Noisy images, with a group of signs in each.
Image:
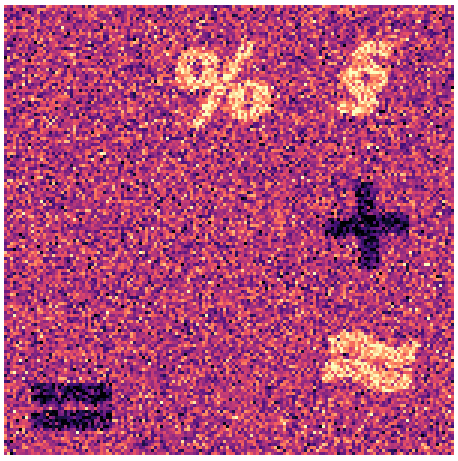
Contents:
top middle: light percent sign; top right: light section sign; middle right: dark plus sign; bottom left: dark equals sign; bottom right: light approximately sign
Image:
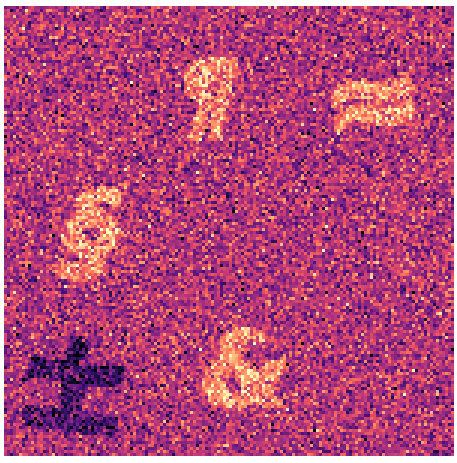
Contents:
top middle: light pilcrow; top right: light approximately sign; middle left: light section sign; bottom left: dark plus-minus sign; bottom middle: light ampersand
